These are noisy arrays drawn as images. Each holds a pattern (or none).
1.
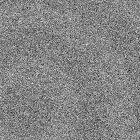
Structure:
rings round one point
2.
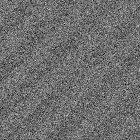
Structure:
diagonal stripes
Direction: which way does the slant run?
bottom left to top right
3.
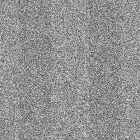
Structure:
vertical stripes
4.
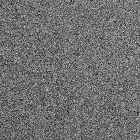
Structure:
a smooth slope
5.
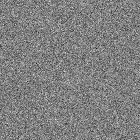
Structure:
only noise
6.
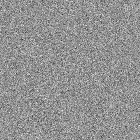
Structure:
only noise
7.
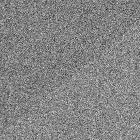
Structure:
a sharp edge
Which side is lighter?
bottom right
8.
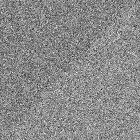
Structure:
a sharp edge
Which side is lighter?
bottom right
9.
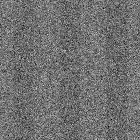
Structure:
vertical stripes
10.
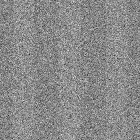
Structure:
vertical stripes
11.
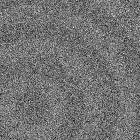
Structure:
rings round one point
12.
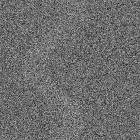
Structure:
a wavy band
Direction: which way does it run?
top to bottom
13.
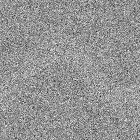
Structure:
a wavy band
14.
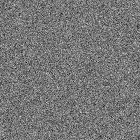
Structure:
only noise
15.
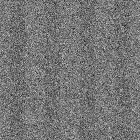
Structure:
vertical stripes
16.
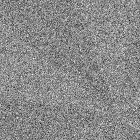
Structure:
spokes from one point
